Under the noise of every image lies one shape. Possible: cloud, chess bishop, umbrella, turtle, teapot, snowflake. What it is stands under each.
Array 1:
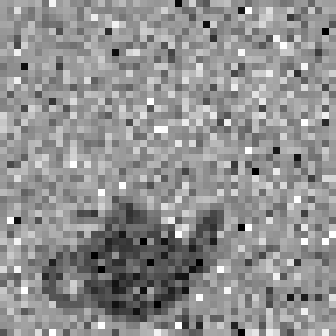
teapot
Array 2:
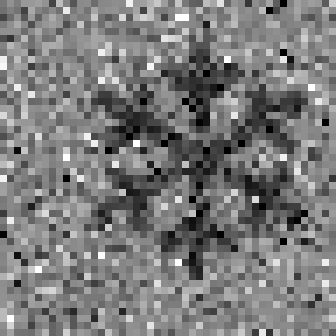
snowflake
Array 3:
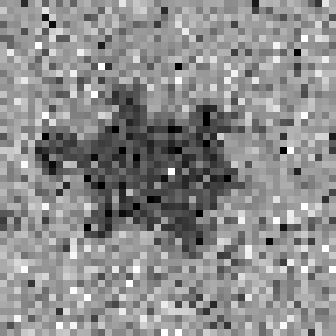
turtle
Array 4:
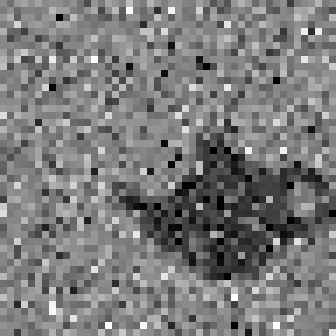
teapot
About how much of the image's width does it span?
two thirds
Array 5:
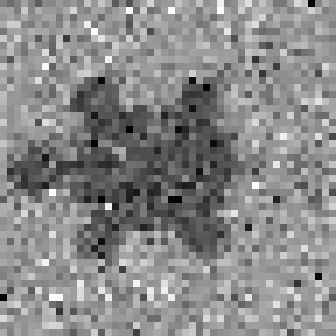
turtle
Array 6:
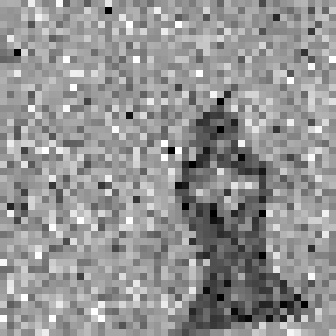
chess bishop
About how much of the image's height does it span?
two thirds
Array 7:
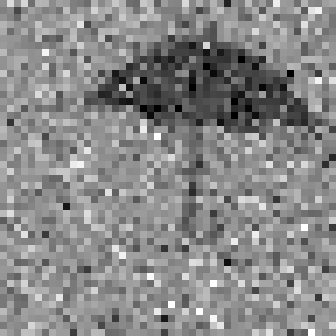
umbrella
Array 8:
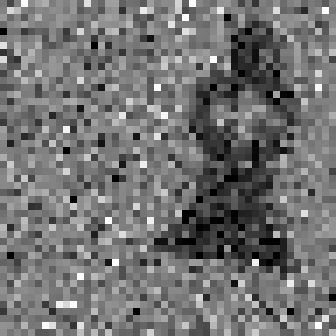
chess bishop
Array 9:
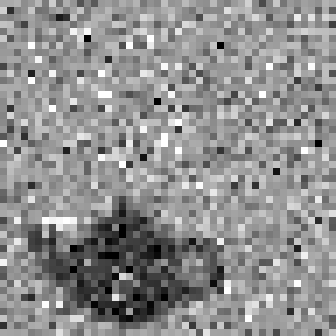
teapot
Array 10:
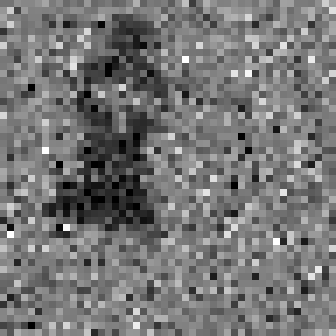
chess bishop
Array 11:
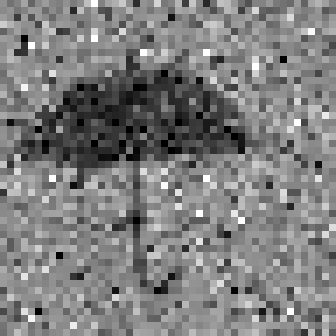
umbrella
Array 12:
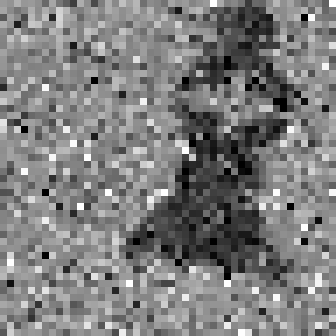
chess bishop
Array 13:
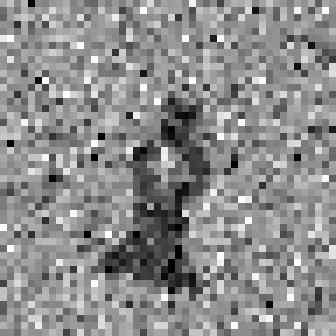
chess bishop
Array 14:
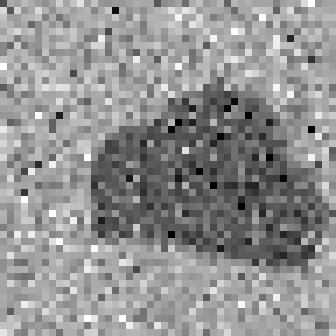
cloud
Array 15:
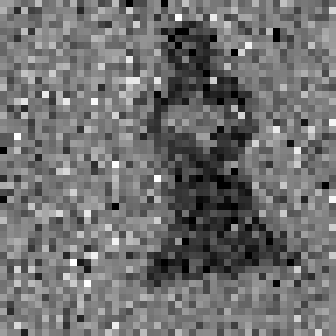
chess bishop
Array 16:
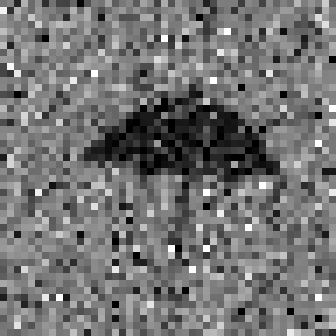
umbrella
